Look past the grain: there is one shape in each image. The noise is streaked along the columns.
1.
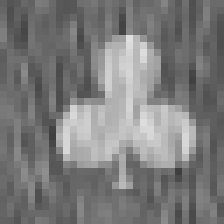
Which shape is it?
club
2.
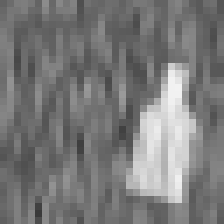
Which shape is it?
bottle
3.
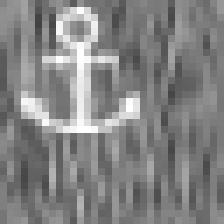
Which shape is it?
anchor
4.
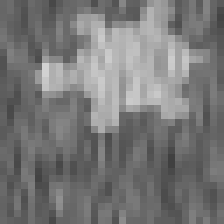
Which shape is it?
turtle
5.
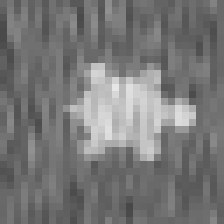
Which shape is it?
turtle
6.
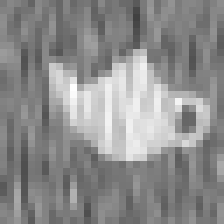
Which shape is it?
teapot
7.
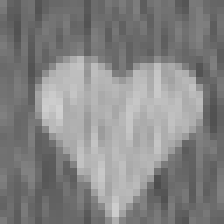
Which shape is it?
heart
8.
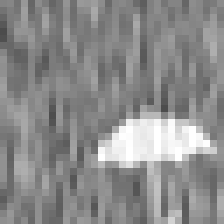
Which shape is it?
umbrella
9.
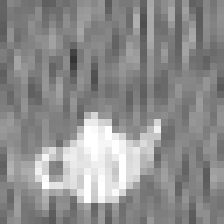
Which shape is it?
teapot
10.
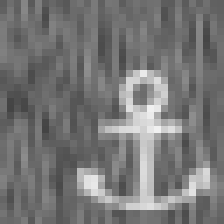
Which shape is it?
anchor
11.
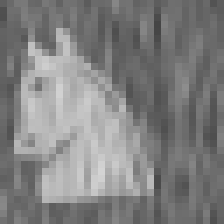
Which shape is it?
chess knight
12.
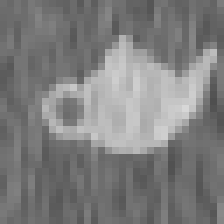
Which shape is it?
teapot
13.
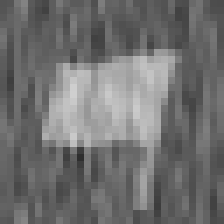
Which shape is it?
flag
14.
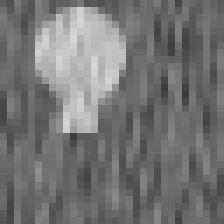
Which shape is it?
light bulb
